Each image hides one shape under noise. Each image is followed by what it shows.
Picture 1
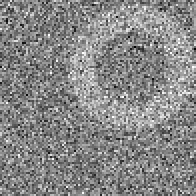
light ring
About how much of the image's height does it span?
two thirds
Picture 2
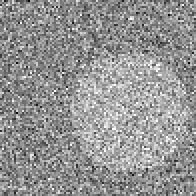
light disc
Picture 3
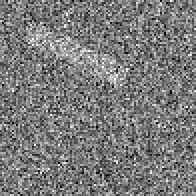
light bar
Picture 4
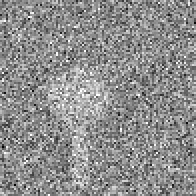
light lollipop
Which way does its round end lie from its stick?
up
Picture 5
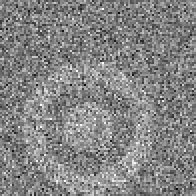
light bullseye
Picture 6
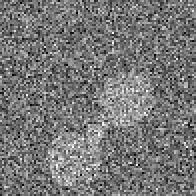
light dumbbell
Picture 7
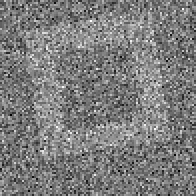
light square frame
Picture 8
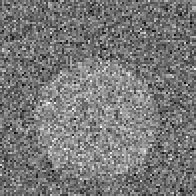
light disc
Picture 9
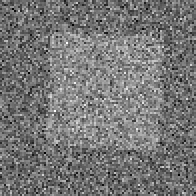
light square
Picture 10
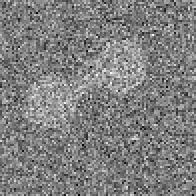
light dumbbell
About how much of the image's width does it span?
two thirds
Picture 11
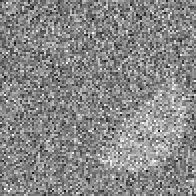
light half disc
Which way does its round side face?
down and right
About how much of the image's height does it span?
half
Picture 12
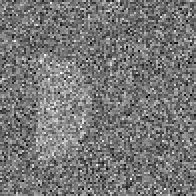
light half disc
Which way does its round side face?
right
